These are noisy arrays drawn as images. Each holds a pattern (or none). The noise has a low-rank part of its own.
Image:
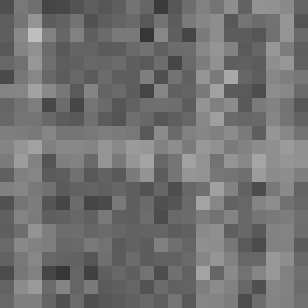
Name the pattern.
bands of rows crossing bands of columns
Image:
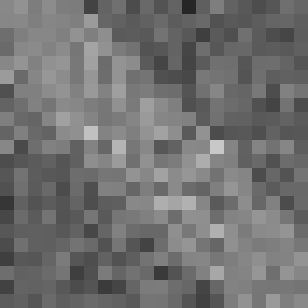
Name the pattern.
a diagonal band
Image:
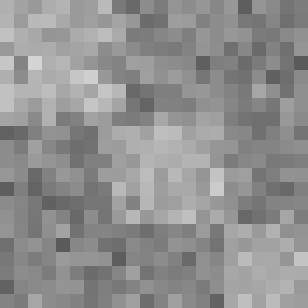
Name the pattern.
blocks along the diagonal
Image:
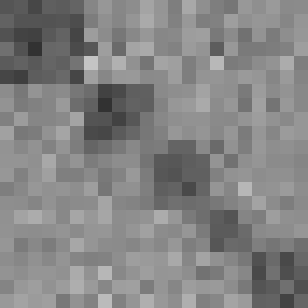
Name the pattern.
blocks along the diagonal
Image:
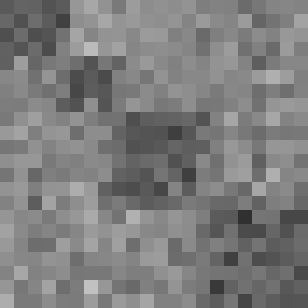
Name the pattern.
blocks along the diagonal
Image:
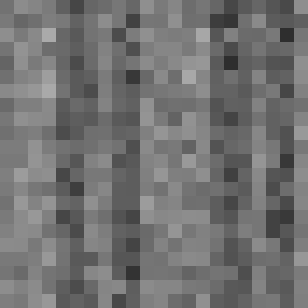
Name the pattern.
bands of columns
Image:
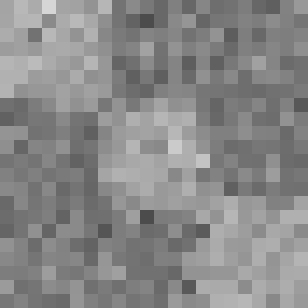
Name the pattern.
blocks along the diagonal
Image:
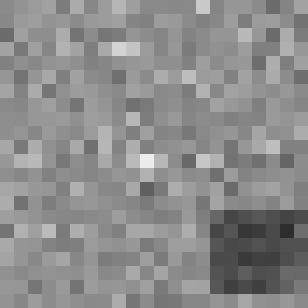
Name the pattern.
one block
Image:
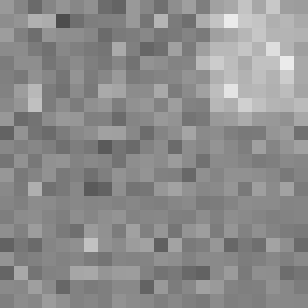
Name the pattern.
one block
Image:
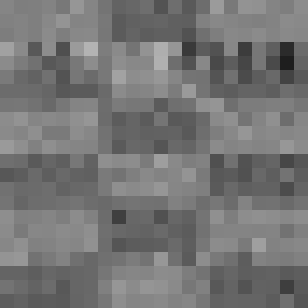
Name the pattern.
a checkerboard
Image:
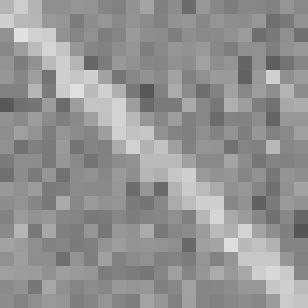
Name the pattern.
a diagonal band
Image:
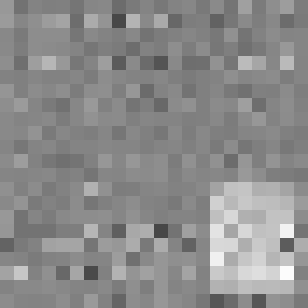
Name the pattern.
one block
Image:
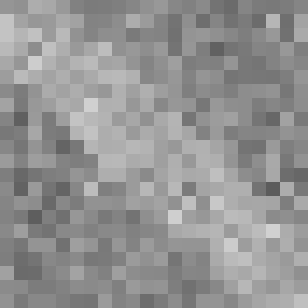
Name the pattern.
a diagonal band
